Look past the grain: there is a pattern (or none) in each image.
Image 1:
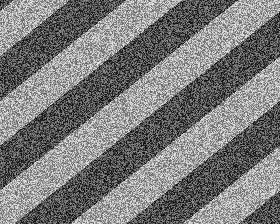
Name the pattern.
diagonal stripes
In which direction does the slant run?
bottom left to top right
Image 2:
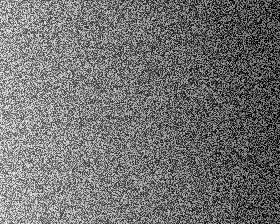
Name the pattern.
a smooth slope
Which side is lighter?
left
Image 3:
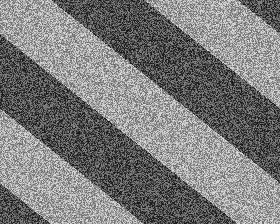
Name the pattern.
diagonal stripes
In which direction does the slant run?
top left to bottom right
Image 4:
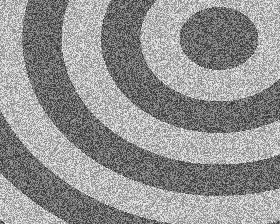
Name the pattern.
rings round one point
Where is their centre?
top right
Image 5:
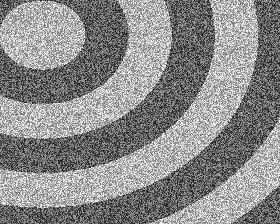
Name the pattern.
rings round one point
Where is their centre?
top left
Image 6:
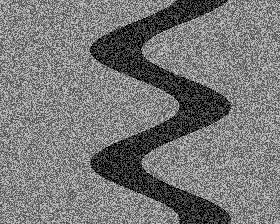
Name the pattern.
a wavy band
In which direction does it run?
top to bottom
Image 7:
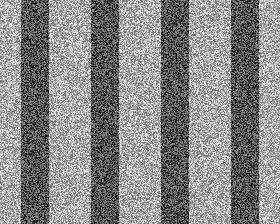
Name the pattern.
vertical stripes
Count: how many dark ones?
4
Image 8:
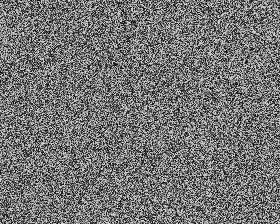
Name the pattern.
only noise
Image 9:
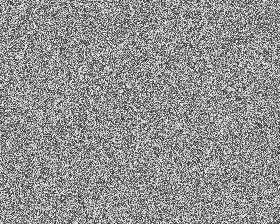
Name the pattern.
only noise
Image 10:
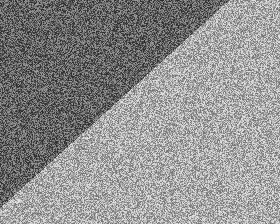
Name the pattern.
a sharp edge
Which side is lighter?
bottom right
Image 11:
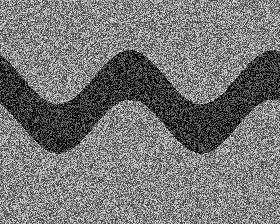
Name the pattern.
a wavy band
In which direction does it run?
left to right
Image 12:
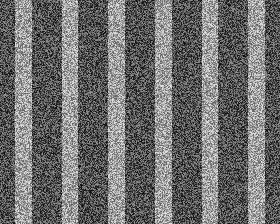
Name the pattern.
vertical stripes
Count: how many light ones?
6
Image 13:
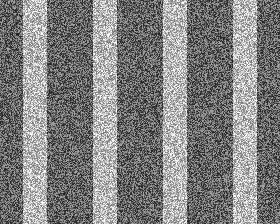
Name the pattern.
vertical stripes
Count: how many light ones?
4
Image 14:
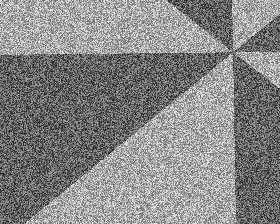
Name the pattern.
spokes from one point
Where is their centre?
top right
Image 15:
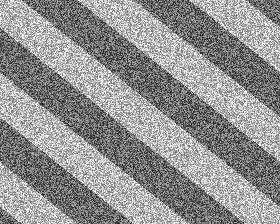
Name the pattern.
diagonal stripes
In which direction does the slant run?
top left to bottom right
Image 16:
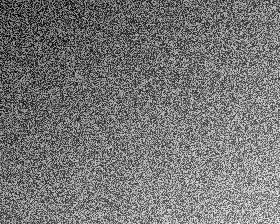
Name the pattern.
a smooth slope
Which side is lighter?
bottom right
